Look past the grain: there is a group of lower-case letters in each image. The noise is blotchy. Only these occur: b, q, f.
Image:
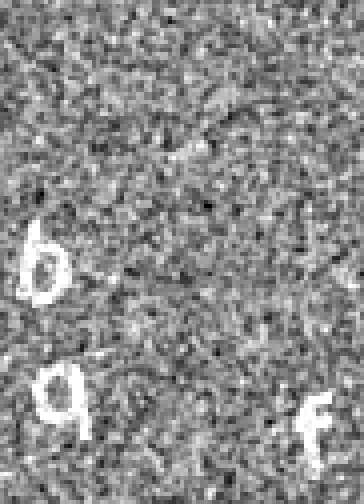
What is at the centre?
nothing
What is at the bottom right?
f
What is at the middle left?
b
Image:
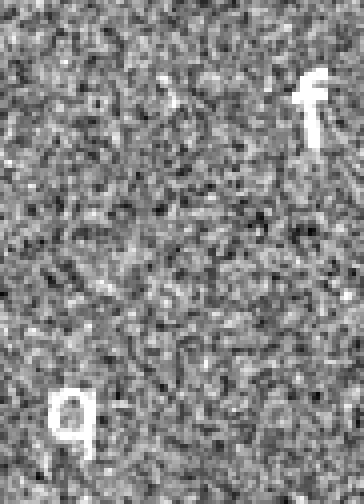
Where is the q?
bottom left
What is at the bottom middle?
nothing
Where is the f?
top right
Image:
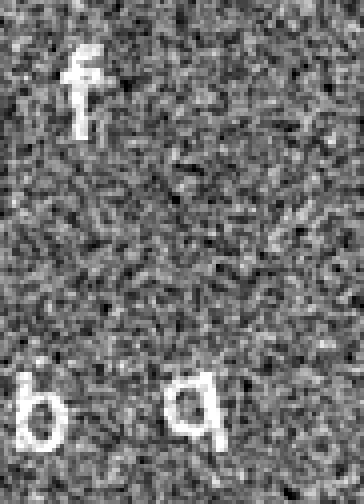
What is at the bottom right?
nothing
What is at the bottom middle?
q
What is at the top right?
nothing
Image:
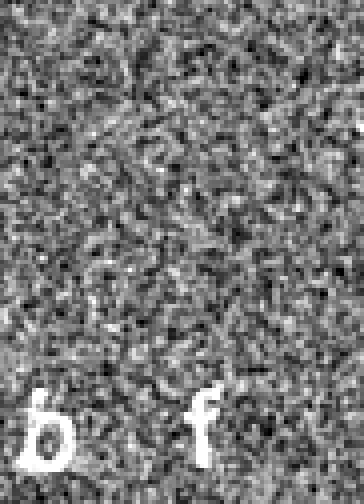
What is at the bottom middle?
f
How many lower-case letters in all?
2
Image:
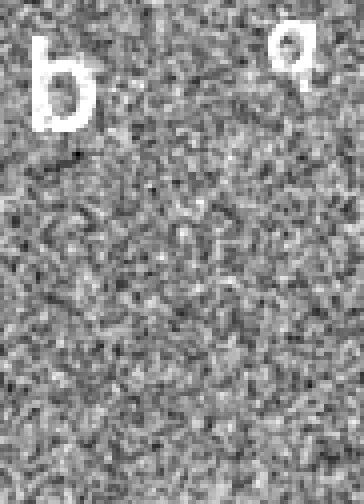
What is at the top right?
q
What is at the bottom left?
nothing
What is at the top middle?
nothing
